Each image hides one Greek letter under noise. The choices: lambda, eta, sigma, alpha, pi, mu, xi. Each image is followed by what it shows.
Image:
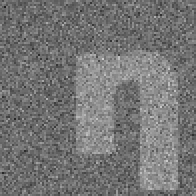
eta
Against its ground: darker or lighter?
lighter
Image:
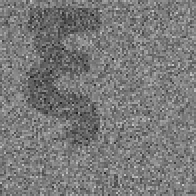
xi
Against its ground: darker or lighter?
darker
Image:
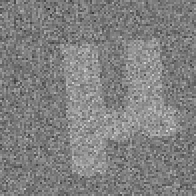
mu
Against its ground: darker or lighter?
lighter
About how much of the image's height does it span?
two thirds
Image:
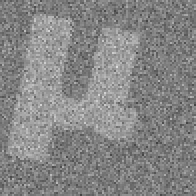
mu
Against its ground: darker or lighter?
lighter
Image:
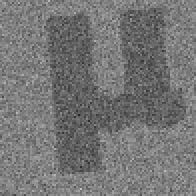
mu
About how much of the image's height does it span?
nearly all
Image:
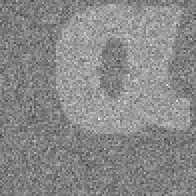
alpha
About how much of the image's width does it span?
two thirds
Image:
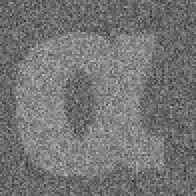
alpha
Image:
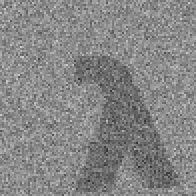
lambda
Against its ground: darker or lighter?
darker
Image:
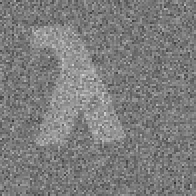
lambda
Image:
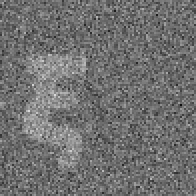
xi
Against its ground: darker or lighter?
lighter
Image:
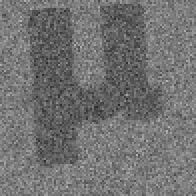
mu
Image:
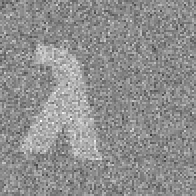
lambda
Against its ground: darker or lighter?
lighter
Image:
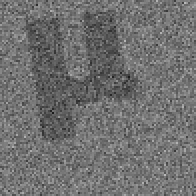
mu
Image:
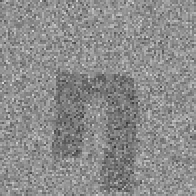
eta
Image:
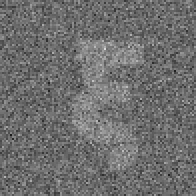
xi
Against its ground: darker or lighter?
lighter
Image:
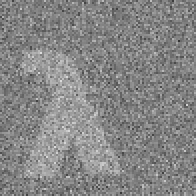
lambda
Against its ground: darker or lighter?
lighter
